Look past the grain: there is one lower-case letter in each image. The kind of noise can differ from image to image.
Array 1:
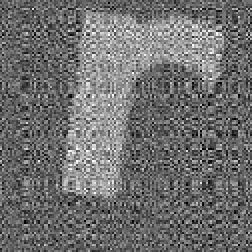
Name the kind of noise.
low rank plus noise
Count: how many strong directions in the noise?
one
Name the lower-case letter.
r
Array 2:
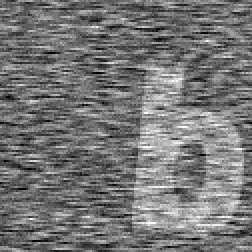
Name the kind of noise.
streaked along the rows
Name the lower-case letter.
b
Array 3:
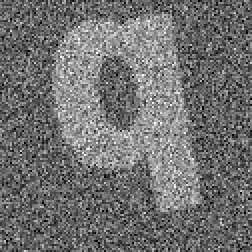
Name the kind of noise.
independent entries
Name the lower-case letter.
q
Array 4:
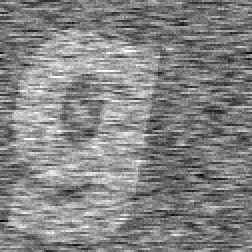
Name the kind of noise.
streaked along the rows
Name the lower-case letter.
g
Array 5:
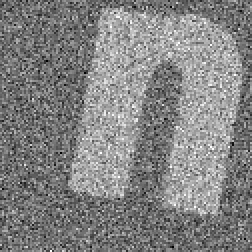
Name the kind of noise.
independent entries
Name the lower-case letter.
n
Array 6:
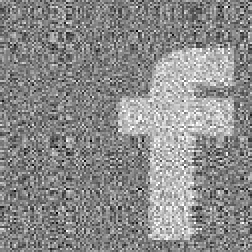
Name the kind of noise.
low rank plus noise
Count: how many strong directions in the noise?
two
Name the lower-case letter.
f
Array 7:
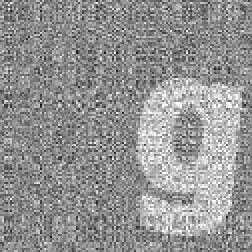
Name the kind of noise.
low rank plus noise
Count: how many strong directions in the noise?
two
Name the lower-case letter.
g
